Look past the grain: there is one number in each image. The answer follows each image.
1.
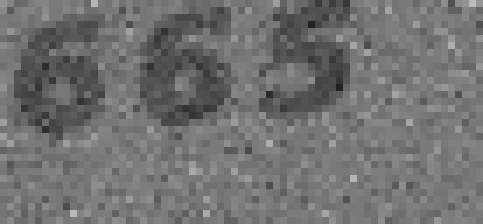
665
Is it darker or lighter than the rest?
darker
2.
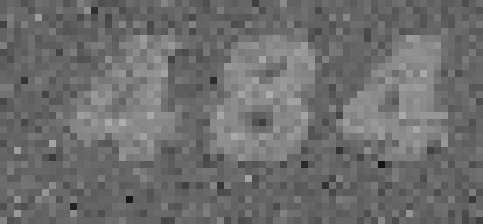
484
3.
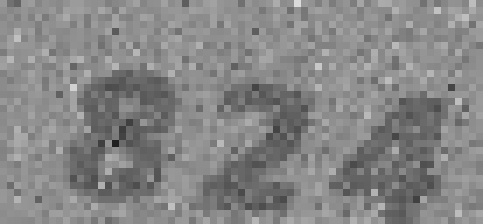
824
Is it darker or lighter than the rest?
darker
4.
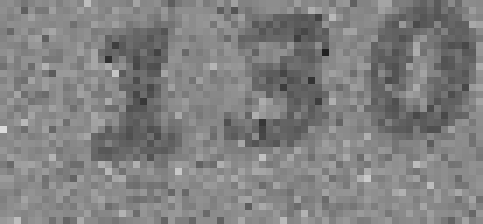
130
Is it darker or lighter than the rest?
darker
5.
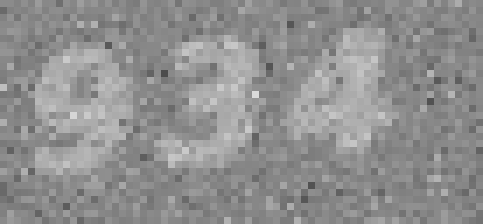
934
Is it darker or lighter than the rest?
lighter
